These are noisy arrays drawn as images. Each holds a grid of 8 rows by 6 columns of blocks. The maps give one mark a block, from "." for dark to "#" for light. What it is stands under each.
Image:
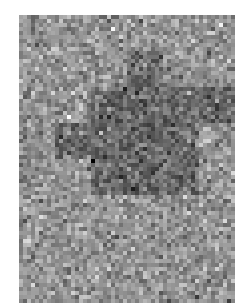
# # # # # #
# # # . # #
# # . . . .
# . . . . #
# # . . . #
# # # # # #
# # # # # #
# # # # # #
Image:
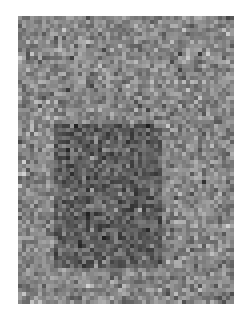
# # # # # #
# # # # # #
# # # # # #
# . . . # #
# . . . # #
# . . . # #
# . . . # #
# # # # # #
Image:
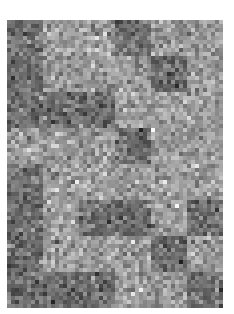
. # # . # #
. # # # . #
. . . # # #
# # # . # #
. # # # # #
. # . . # .
. # # # . #
. . . # # .
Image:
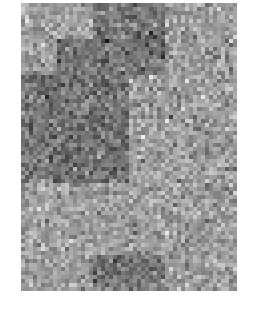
# # . . # #
# . . . # #
. . . # # #
. . . # # #
. . . # # #
# # # # # #
# # # # # #
# # . . # #
